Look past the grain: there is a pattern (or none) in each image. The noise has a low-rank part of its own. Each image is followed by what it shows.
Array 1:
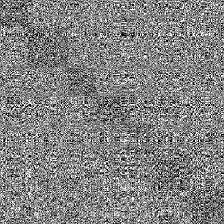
blocks along the diagonal
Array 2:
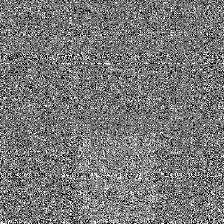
one block
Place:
bottom middle
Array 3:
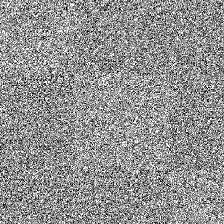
blocks along the diagonal
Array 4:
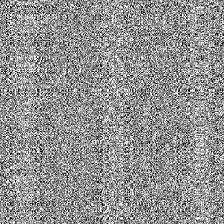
bands of columns
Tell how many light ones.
3
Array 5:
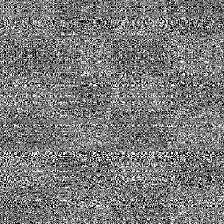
a checkerboard
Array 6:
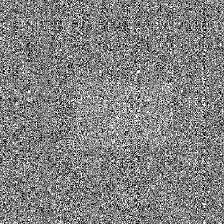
one block
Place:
centre
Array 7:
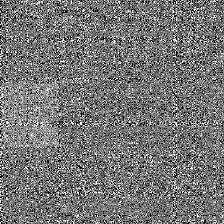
one block
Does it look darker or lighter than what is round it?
lighter
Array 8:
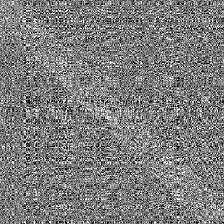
a diagonal band
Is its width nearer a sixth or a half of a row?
a sixth
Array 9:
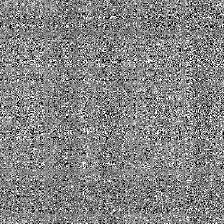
bands of rows crossing bands of columns
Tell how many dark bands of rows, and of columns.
2 and 3
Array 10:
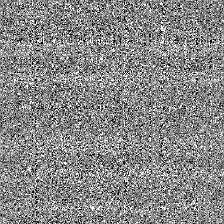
bands of rows
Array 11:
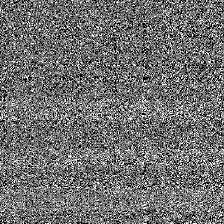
bands of rows
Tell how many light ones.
3
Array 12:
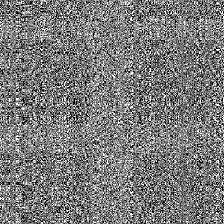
bands of rows crossing bands of columns
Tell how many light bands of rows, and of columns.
2 and 1
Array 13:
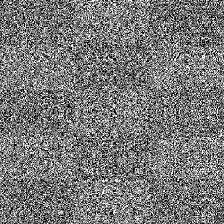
a checkerboard
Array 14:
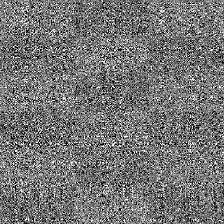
a checkerboard
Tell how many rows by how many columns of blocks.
6 by 3
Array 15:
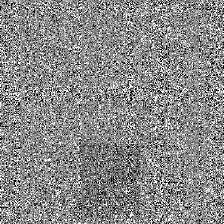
one block
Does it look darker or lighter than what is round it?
darker
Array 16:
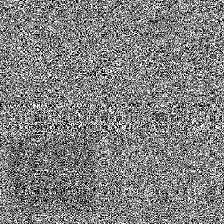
one block
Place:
bottom left
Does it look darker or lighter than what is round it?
darker
